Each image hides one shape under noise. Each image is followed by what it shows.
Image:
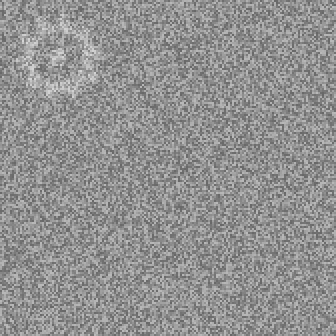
gear
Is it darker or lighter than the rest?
lighter
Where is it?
top left
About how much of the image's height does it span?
a quarter
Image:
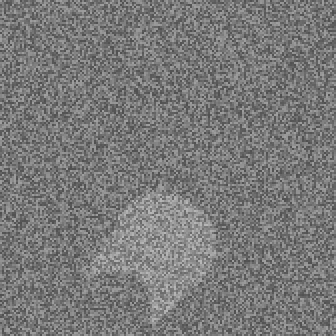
cat's head
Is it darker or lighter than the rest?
lighter
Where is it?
bottom middle
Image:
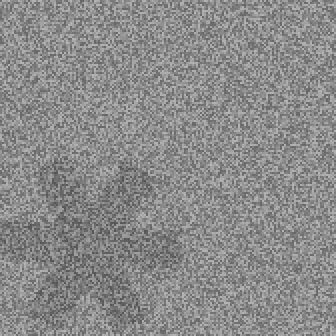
asterisk
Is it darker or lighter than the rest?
darker
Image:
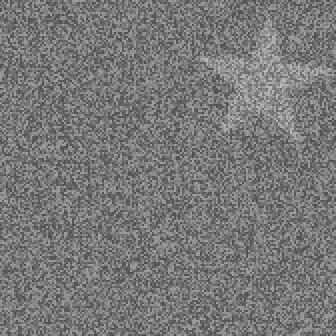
star
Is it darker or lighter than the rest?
lighter
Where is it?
top right
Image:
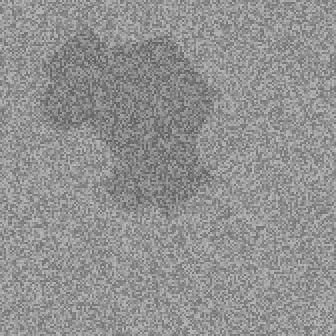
car
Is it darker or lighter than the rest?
darker
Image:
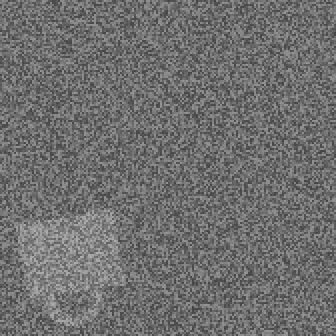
cup
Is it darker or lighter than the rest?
lighter
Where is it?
bottom left
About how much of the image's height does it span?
a third
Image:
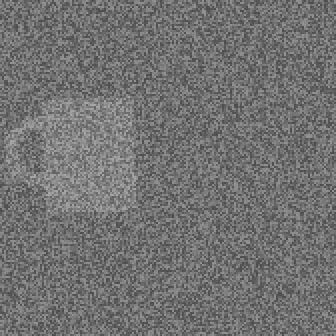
cup
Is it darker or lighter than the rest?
lighter
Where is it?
middle left
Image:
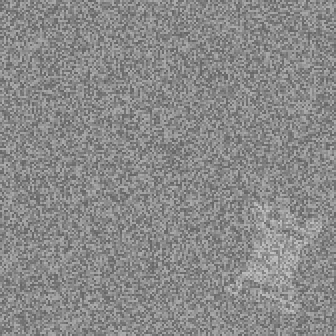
chess rook
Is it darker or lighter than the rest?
lighter
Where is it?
bottom right
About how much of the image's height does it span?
a third
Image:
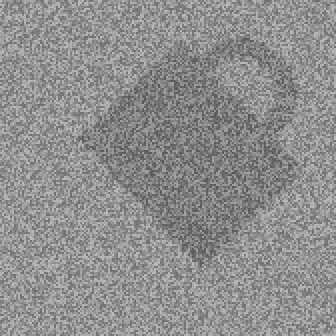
cup
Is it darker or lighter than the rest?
darker
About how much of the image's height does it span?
two thirds
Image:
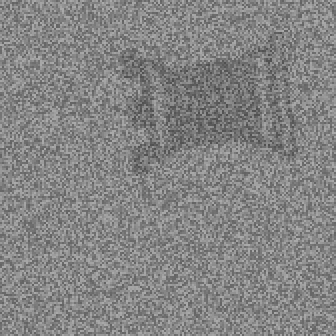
chess rook
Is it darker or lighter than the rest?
darker
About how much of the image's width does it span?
half
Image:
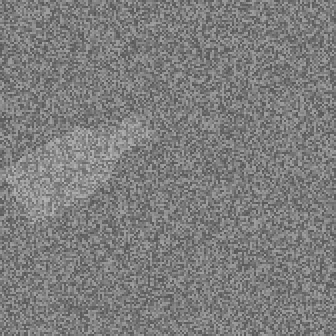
bottle
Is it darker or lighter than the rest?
lighter
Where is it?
middle left
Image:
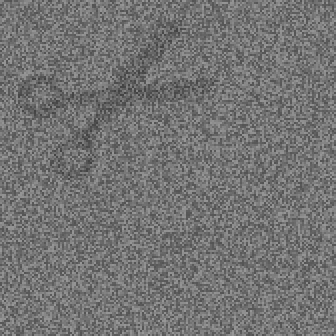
pair of scissors
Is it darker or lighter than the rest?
darker
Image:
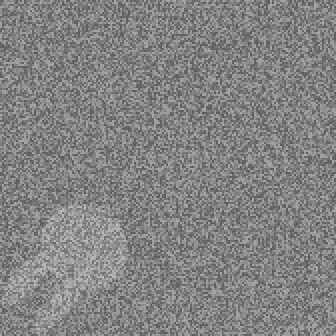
rabbit's head
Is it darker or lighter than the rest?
lighter
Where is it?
bottom left
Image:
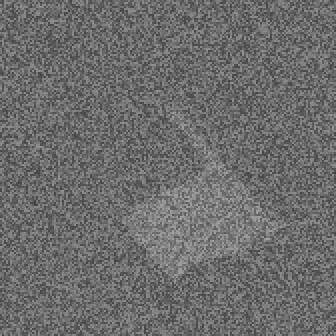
flag
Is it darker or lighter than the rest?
lighter
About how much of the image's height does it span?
half
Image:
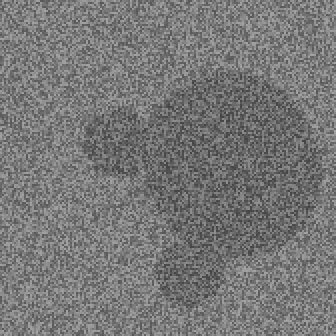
bear's head
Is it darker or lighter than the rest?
darker
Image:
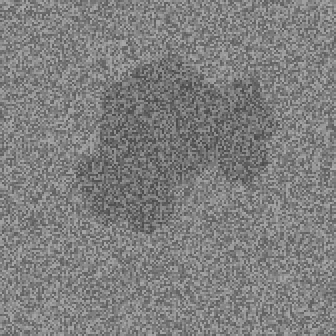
car
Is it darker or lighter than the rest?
darker
